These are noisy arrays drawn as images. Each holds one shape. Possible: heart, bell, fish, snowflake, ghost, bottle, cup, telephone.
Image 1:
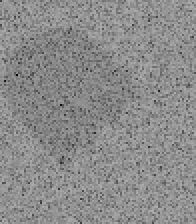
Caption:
dark ghost
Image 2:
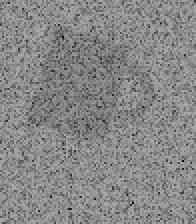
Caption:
dark cup
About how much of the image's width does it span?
two thirds
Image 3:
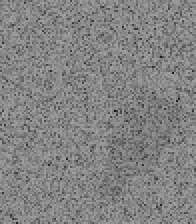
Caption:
dark bottle
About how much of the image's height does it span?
half
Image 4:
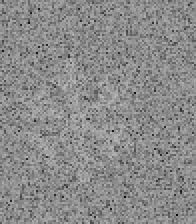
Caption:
light snowflake
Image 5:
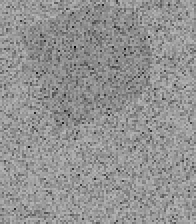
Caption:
dark ghost
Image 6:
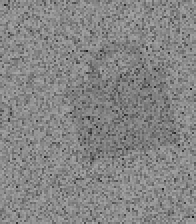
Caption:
dark cup
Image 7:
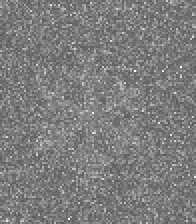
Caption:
light snowflake
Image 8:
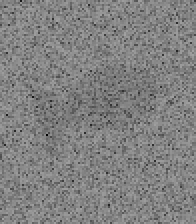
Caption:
dark fish
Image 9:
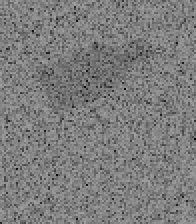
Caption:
dark bottle
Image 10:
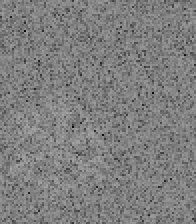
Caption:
light snowflake
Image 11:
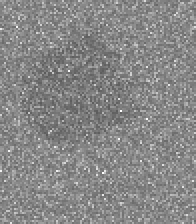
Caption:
dark ghost
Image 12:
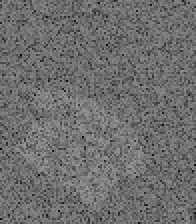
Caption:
light telephone
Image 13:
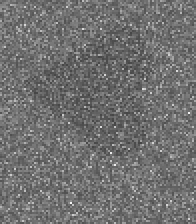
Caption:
dark heart
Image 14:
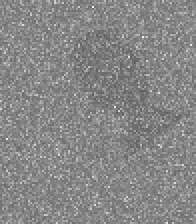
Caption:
dark fish
